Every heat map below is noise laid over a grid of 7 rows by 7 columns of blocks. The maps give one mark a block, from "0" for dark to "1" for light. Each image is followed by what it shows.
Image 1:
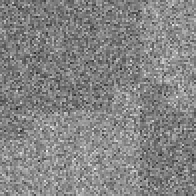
0000011
0000011
0000011
0000101
0111100
1111100
1111100
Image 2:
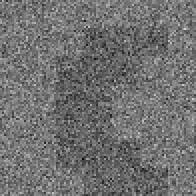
1111111
1110001
1100011
1100111
1100111
1100011
1110001
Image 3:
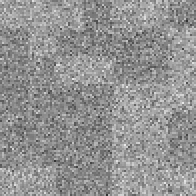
1110110
0100001
0011001
0000111
0000110
0000110
1100111
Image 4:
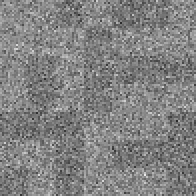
1101001
1110111
1010000
1010111
0001110
1101000
0101110
